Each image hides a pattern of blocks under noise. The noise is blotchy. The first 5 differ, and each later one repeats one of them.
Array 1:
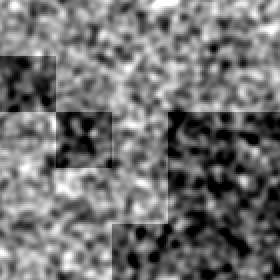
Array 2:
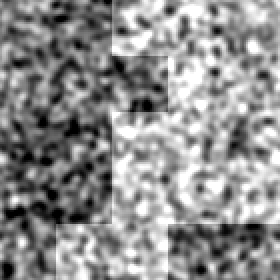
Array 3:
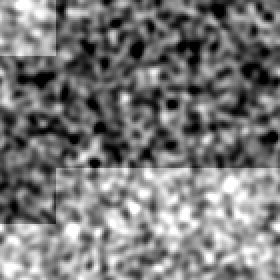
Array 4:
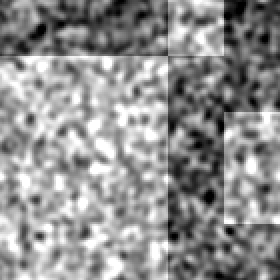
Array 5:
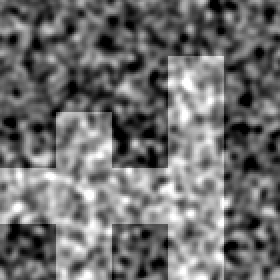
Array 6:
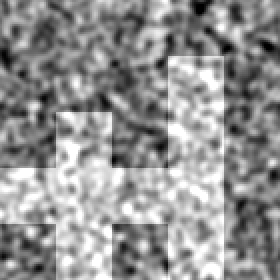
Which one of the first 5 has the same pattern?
5
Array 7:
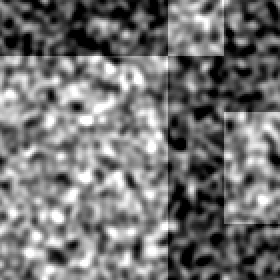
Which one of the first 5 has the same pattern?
4
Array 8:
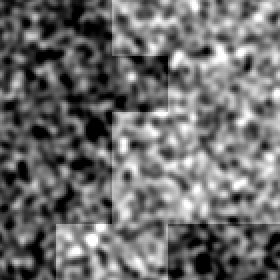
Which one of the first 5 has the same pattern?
2
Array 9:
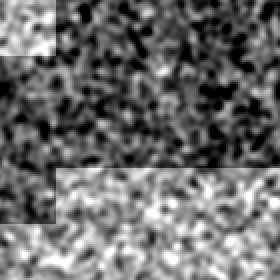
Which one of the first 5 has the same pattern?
3
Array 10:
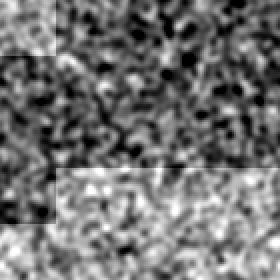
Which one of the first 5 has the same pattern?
3
